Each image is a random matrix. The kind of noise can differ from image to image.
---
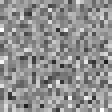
low rank plus noise
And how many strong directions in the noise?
five to eight
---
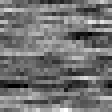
streaked along the rows
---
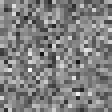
independent entries
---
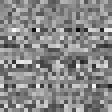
rows of uneven size
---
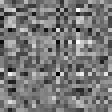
low rank plus noise
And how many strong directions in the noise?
one
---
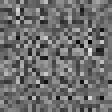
low rank plus noise
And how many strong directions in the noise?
two
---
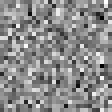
independent entries
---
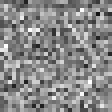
independent entries
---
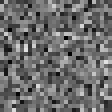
low rank plus noise
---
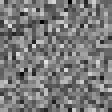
independent entries
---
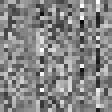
columns of uneven size
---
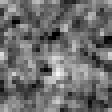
blotchy
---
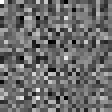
low rank plus noise
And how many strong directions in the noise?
two
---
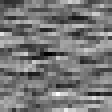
streaked along the rows
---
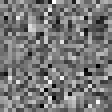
low rank plus noise
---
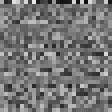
rows of uneven size
